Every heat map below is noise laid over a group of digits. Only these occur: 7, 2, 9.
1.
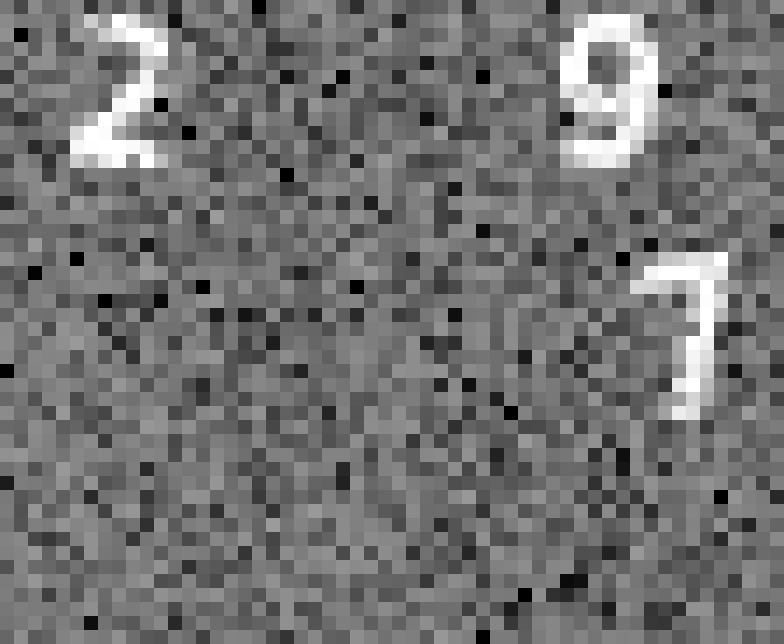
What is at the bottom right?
nothing
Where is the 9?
top right
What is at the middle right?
7
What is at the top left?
2
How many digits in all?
3
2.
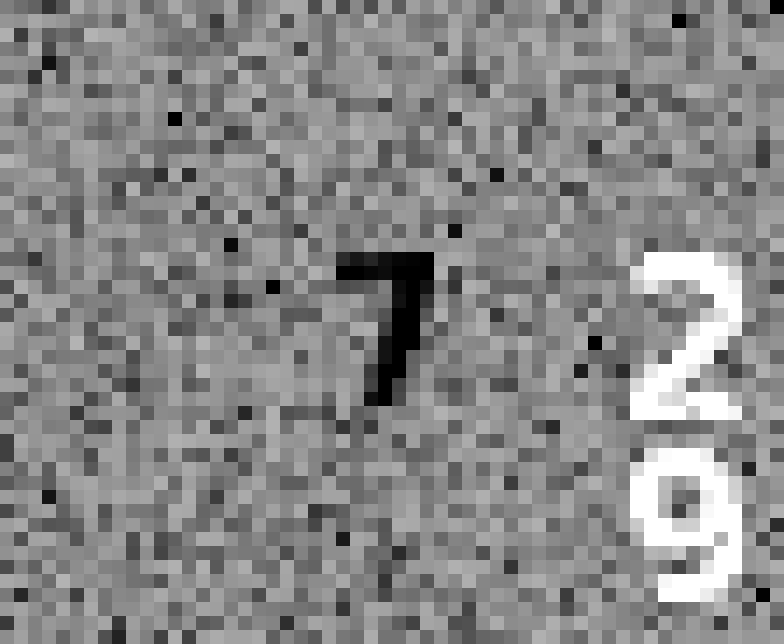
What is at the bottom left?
nothing
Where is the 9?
bottom right
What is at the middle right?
2
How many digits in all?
3
